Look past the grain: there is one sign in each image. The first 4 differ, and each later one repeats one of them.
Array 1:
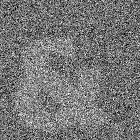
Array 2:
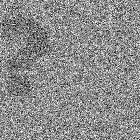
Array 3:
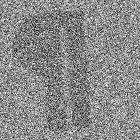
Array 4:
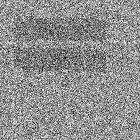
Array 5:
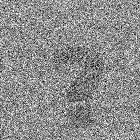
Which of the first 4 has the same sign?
2
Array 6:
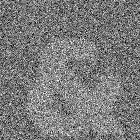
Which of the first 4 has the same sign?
1
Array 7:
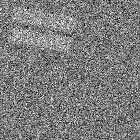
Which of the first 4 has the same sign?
4
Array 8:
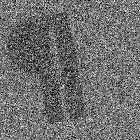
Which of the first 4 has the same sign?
3
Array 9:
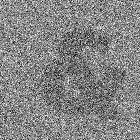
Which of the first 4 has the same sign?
1
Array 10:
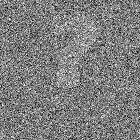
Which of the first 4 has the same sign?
2
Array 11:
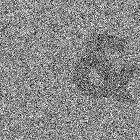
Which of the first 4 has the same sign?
1
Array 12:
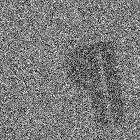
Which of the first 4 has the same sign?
3
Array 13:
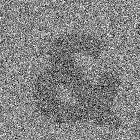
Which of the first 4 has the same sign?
1
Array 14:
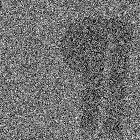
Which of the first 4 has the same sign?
3
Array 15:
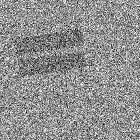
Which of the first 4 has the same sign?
4
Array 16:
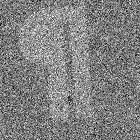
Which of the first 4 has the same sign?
3
